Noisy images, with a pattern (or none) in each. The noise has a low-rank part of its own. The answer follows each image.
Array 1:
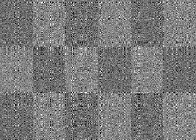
a checkerboard
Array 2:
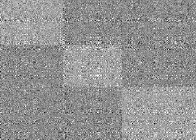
blocks along the diagonal
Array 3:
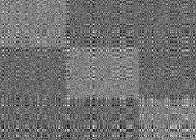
blocks along the diagonal
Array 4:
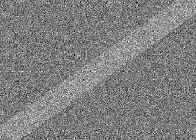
a diagonal band
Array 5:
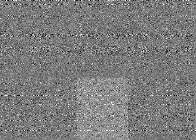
one block
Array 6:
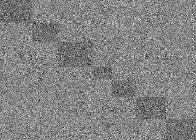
blocks along the diagonal
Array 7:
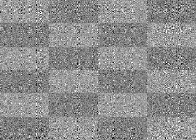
a checkerboard
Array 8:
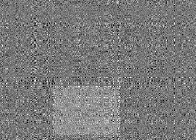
one block
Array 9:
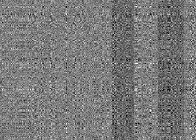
bands of columns
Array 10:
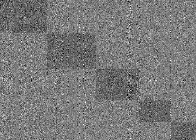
blocks along the diagonal
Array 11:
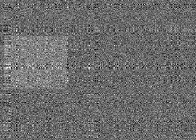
one block
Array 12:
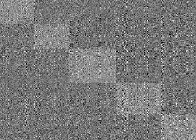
blocks along the diagonal
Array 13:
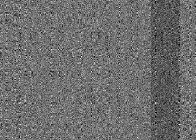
one band of columns
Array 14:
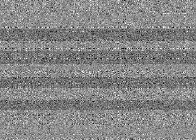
bands of rows
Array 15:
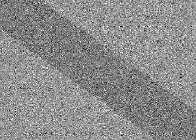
a diagonal band
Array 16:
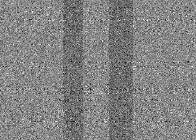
bands of columns
